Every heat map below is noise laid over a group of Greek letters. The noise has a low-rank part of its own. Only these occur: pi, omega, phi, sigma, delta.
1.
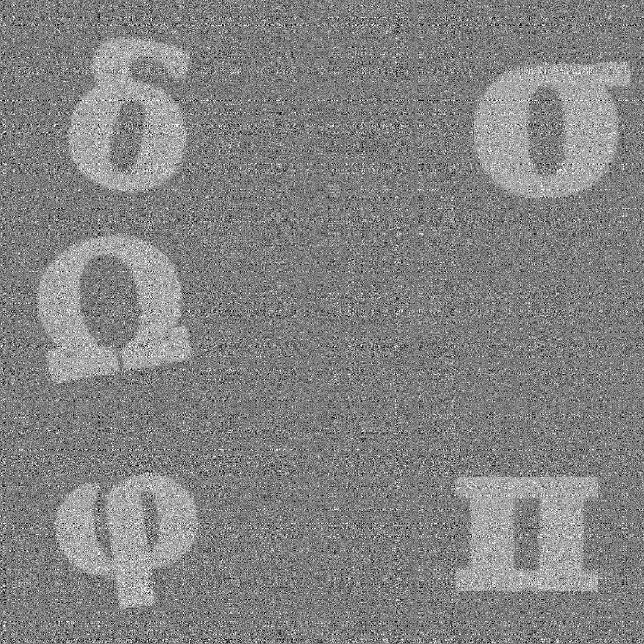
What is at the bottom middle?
nothing
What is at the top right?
sigma
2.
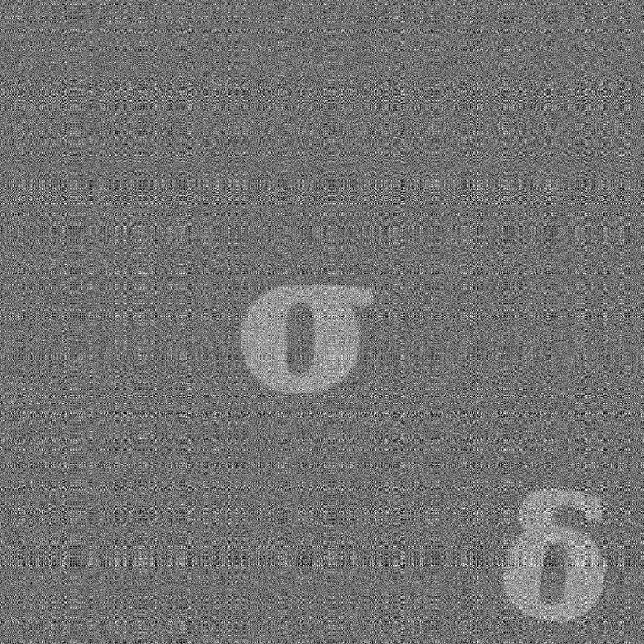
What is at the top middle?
nothing
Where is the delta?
bottom right
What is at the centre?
sigma
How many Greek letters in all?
2
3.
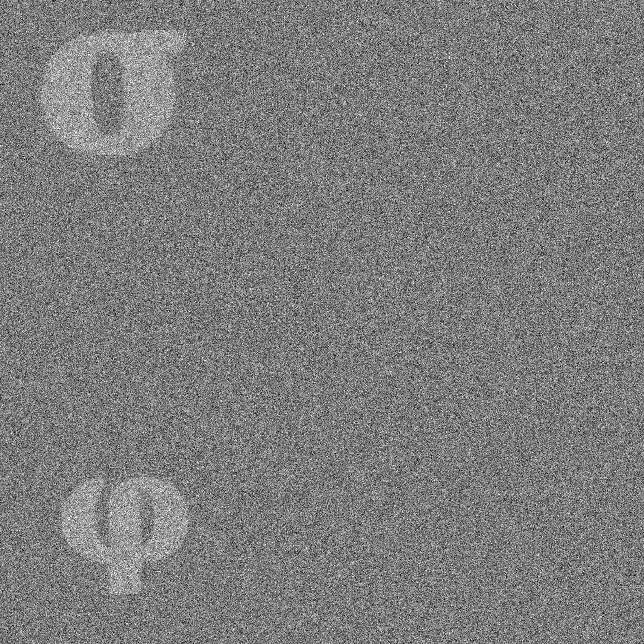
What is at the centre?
nothing
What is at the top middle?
nothing
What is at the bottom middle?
nothing
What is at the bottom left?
phi
